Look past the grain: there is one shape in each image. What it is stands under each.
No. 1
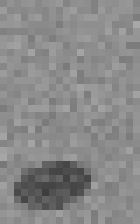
ellipse
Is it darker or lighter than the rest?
darker
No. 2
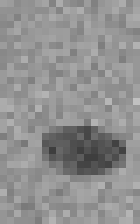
ellipse
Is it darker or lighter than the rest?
darker
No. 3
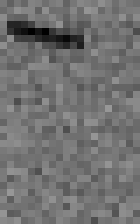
bar
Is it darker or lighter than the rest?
darker
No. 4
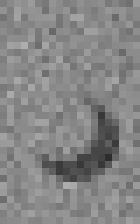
crescent
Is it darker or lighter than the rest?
darker
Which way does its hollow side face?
up and left
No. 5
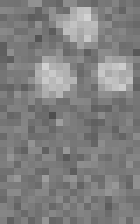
three dots
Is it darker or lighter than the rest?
lighter
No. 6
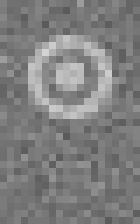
bullseye
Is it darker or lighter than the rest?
lighter
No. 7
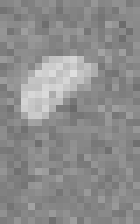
half disc
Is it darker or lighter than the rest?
lighter
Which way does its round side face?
up and left
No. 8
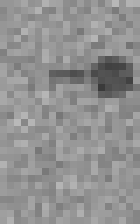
lollipop
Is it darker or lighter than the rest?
darker
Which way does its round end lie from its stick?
right
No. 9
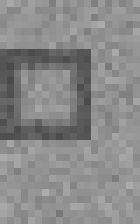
square frame
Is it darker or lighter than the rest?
darker
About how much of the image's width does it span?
two thirds
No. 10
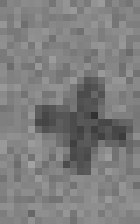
cross
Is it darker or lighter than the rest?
darker
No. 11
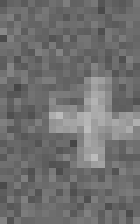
cross
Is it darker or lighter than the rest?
lighter
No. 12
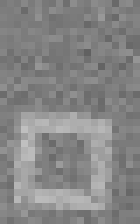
square frame
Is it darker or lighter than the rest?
lighter
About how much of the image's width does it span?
two thirds
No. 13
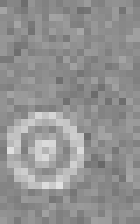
bullseye
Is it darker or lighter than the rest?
lighter
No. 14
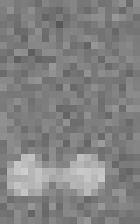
dumbbell
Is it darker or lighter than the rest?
lighter
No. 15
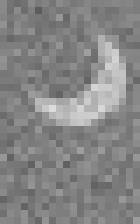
crescent
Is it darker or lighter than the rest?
lighter
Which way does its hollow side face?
up and left
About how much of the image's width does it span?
two thirds
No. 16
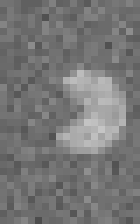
disc with a wedge cut out
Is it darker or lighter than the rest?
lighter
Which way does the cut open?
left
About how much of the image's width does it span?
half
